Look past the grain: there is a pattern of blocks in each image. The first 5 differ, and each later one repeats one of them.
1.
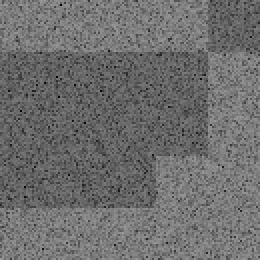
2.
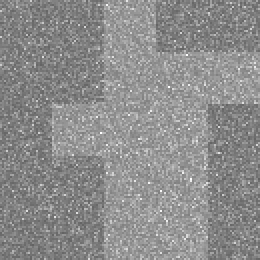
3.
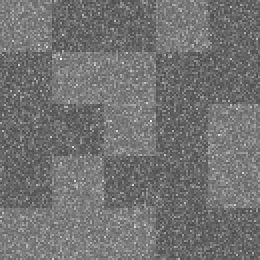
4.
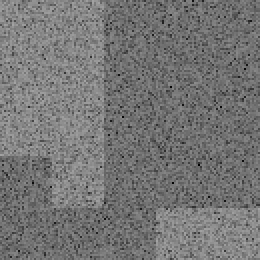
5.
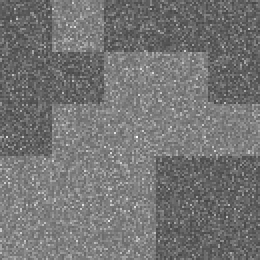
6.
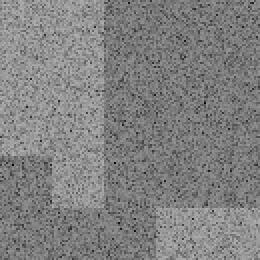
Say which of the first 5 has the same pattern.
4
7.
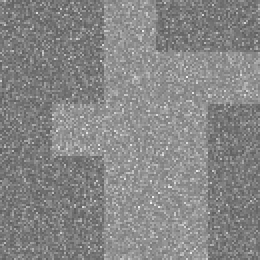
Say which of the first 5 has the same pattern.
2
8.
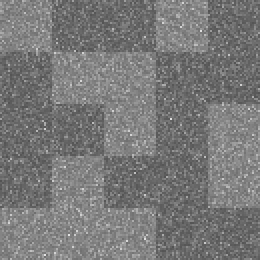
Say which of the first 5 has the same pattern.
3
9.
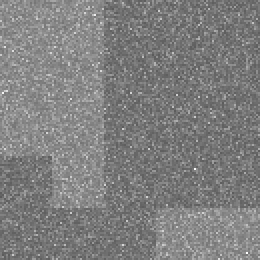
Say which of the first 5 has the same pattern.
4
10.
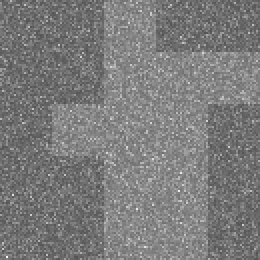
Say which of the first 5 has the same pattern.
2
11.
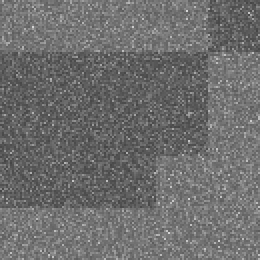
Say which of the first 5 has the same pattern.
1
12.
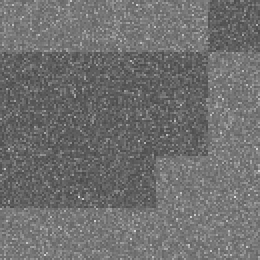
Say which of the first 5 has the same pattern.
1
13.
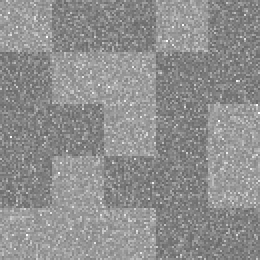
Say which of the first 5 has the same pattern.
3
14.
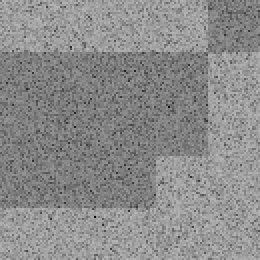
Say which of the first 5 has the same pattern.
1
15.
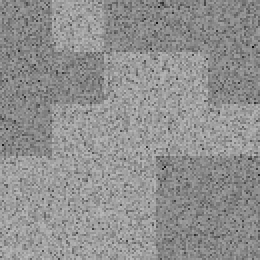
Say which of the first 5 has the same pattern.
5
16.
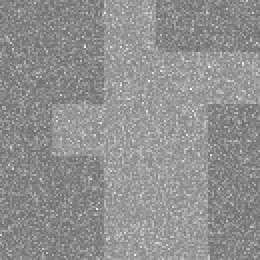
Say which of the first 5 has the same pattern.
2
